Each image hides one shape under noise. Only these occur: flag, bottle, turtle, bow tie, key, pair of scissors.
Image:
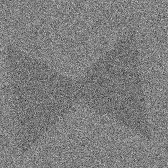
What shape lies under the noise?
bow tie
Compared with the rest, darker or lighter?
darker
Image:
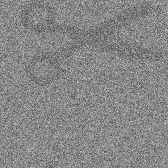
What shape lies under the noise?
pair of scissors
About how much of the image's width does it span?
nearly all
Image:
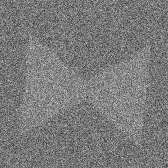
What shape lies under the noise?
bow tie
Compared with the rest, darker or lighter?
lighter
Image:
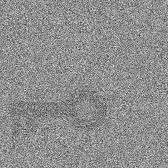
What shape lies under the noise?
key
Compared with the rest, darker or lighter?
darker
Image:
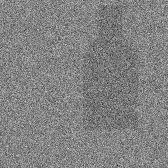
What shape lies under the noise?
bottle
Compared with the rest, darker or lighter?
darker
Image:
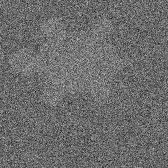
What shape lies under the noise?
turtle
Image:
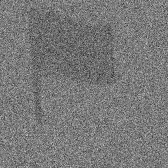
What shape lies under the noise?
flag
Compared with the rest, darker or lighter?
darker
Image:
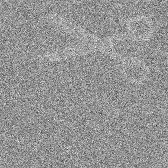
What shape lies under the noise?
pair of scissors
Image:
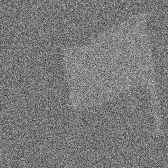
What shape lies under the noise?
flag
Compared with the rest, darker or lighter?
lighter
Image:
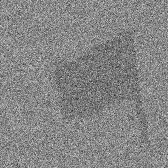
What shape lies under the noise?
flag
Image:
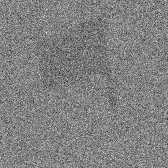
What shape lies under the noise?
flag
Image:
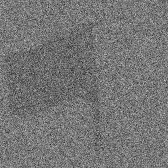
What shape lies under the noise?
flag
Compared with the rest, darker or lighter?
darker
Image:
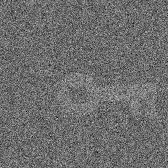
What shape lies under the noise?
key
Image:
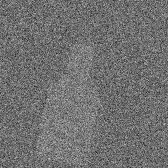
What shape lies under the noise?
bottle
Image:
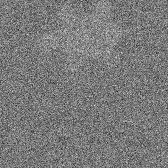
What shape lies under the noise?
turtle
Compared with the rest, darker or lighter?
lighter
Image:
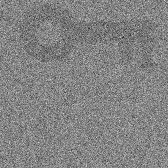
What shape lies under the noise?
key
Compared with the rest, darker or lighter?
darker
